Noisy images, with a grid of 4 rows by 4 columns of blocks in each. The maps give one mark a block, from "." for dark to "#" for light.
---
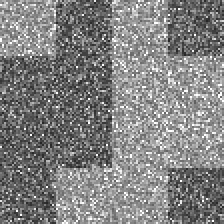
#.#.
..##
..##
.##.
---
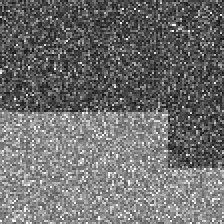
....
....
###.
####
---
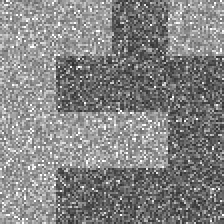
##.#
#...
###.
#...
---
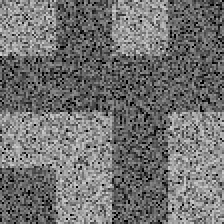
#.#.
....
##.#
.#.#
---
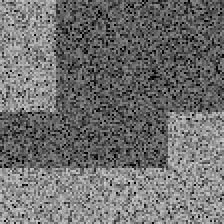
#...
#...
...#
####
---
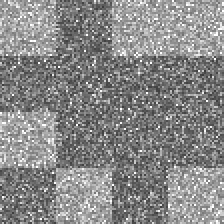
#.##
....
#...
.#.#
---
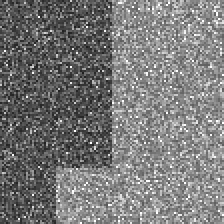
..##
..##
..##
.###
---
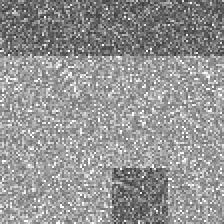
....
####
####
##.#
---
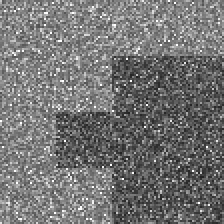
####
##..
#...
##..
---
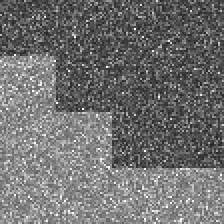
....
#...
##..
####
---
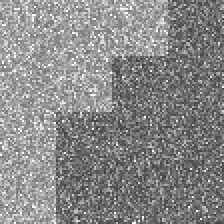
###.
##..
#...
#...
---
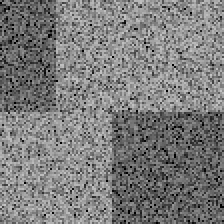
.###
.###
##..
##..
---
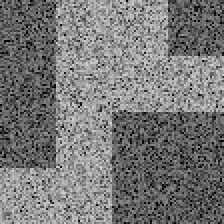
.##.
.###
.#..
##..
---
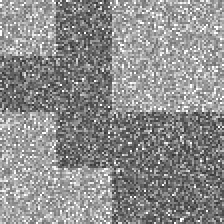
#.##
..##
#...
##..
